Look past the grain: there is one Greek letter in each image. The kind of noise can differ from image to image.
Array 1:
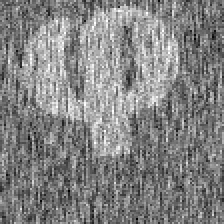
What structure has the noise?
streaked along the columns
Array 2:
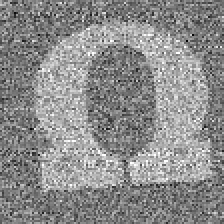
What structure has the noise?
rows of uneven size
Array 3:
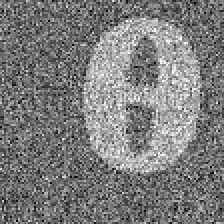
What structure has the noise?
low rank plus noise
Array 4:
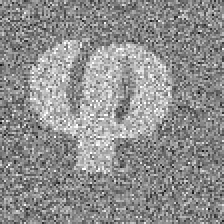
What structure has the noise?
low rank plus noise
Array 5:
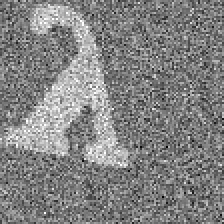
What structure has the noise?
low rank plus noise
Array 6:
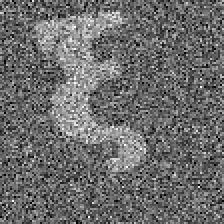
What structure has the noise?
low rank plus noise
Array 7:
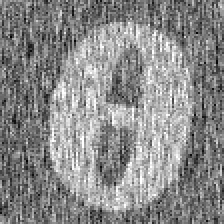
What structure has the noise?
streaked along the columns
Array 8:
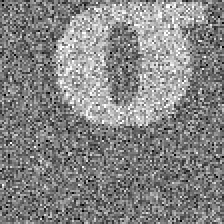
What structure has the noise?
independent entries
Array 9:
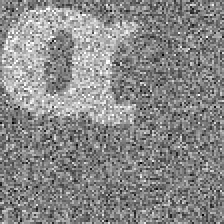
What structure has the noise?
low rank plus noise
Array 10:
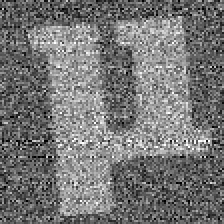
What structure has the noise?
rows of uneven size
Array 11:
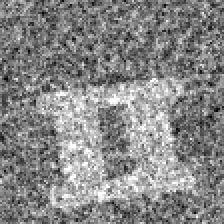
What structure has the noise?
blotchy
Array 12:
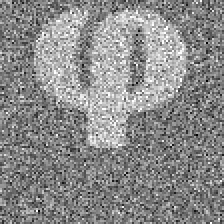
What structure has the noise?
low rank plus noise
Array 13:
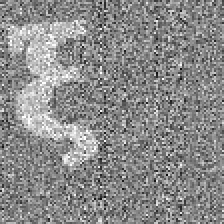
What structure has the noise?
columns of uneven size
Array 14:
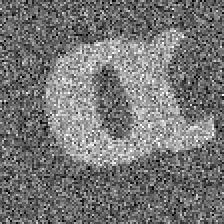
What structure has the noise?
independent entries
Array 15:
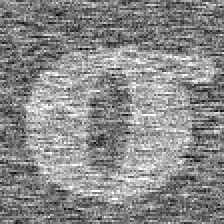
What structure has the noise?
streaked along the rows
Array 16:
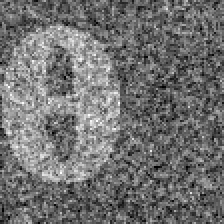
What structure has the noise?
blotchy
